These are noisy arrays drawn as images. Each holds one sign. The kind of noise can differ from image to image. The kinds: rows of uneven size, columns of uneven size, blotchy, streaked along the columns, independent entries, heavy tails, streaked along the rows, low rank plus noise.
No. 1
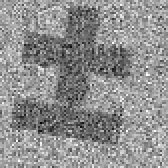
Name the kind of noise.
low rank plus noise
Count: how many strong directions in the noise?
three or four
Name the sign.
plus-minus sign
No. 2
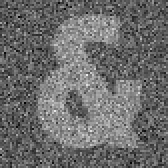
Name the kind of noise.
independent entries
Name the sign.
ampersand
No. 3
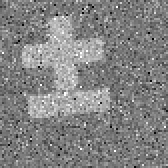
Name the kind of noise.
heavy tails
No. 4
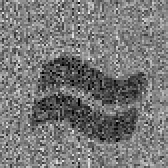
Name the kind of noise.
columns of uneven size
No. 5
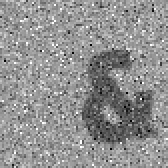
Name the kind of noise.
heavy tails
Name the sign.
ampersand
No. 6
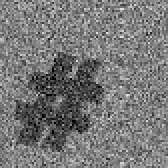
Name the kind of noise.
low rank plus noise
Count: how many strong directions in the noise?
two
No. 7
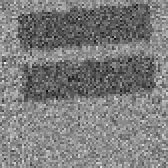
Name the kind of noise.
low rank plus noise
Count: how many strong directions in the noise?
three or four
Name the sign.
equals sign
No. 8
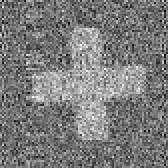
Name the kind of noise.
low rank plus noise
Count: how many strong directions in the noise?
one
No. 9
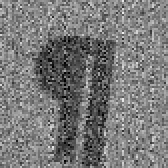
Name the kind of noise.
columns of uneven size
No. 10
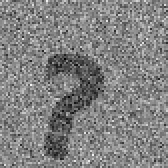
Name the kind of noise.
independent entries
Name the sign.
question mark
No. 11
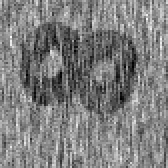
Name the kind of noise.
streaked along the columns
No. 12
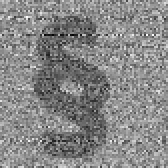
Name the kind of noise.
rows of uneven size
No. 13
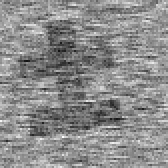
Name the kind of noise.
streaked along the rows
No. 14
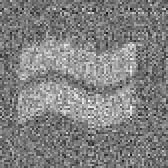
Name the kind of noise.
low rank plus noise
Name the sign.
approximately sign
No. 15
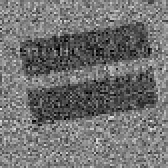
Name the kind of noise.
low rank plus noise
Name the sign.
equals sign
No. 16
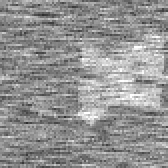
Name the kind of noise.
streaked along the rows
